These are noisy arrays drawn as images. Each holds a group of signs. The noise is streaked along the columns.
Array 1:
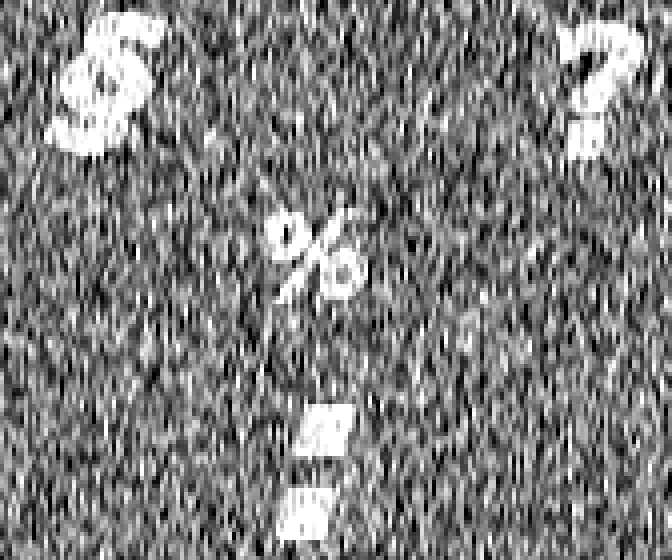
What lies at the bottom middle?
colon
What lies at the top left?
section sign
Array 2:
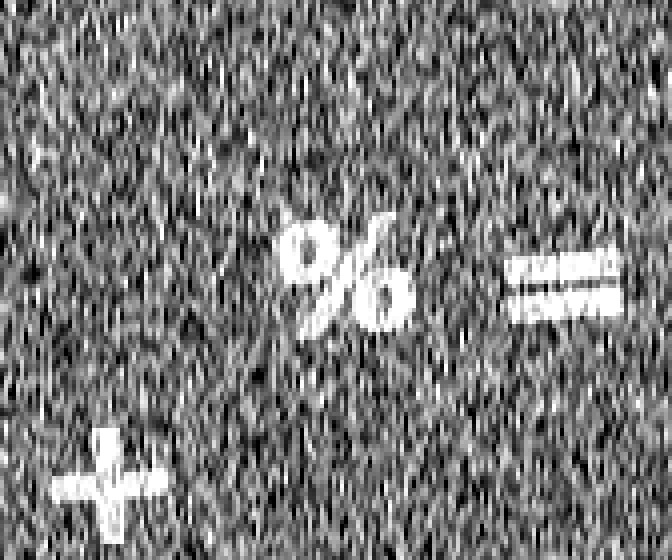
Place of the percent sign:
centre
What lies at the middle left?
nothing
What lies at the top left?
nothing
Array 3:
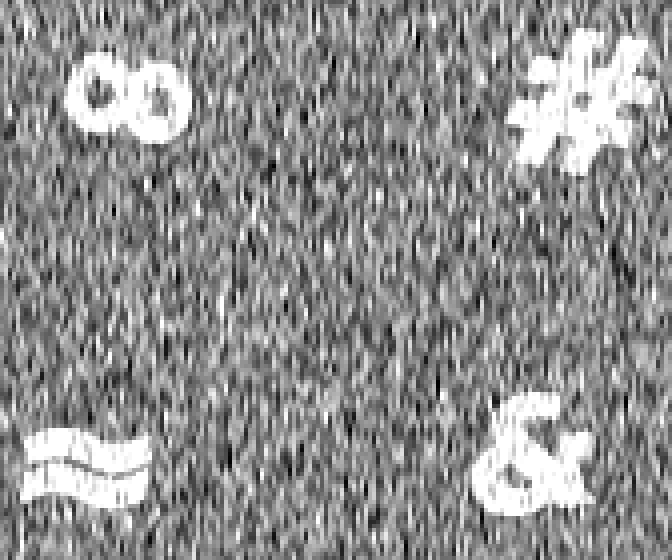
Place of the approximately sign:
bottom left
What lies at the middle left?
nothing
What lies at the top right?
hash sign
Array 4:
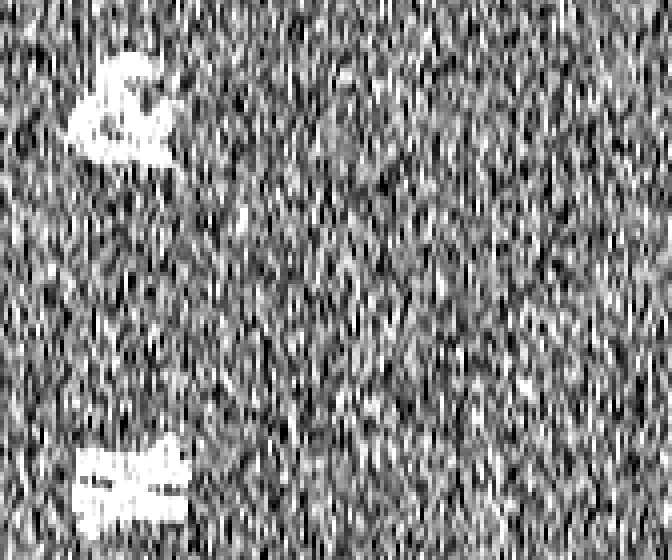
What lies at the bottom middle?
nothing
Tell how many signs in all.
2
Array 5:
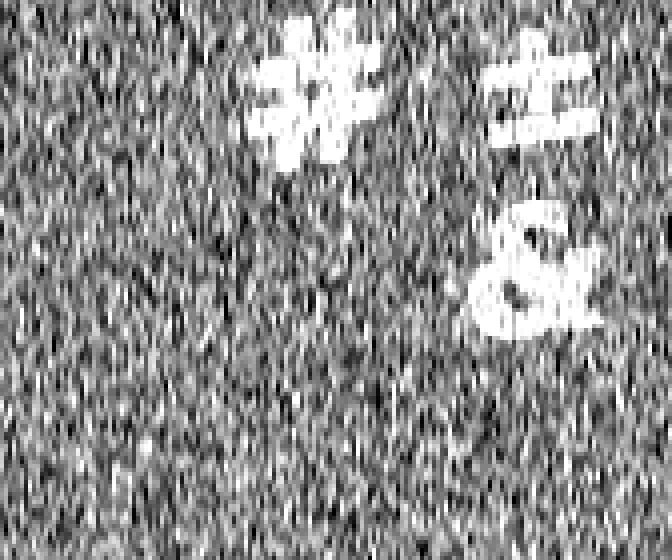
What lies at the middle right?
ampersand
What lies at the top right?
plus-minus sign
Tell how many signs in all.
3
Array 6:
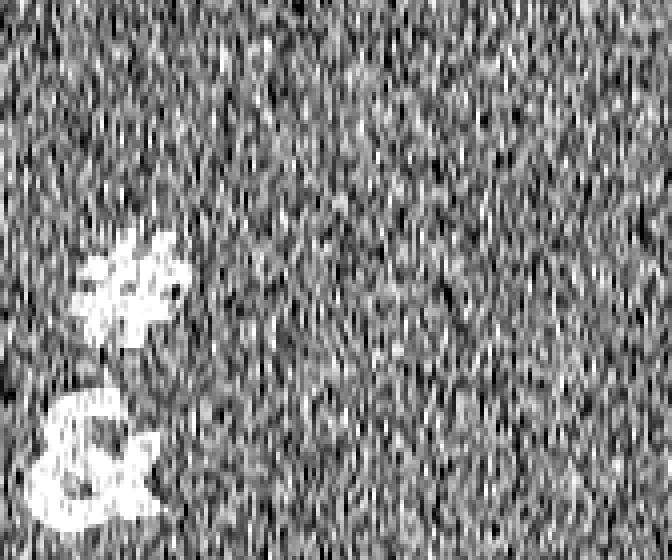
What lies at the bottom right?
nothing
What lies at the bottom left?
ampersand
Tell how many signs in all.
2
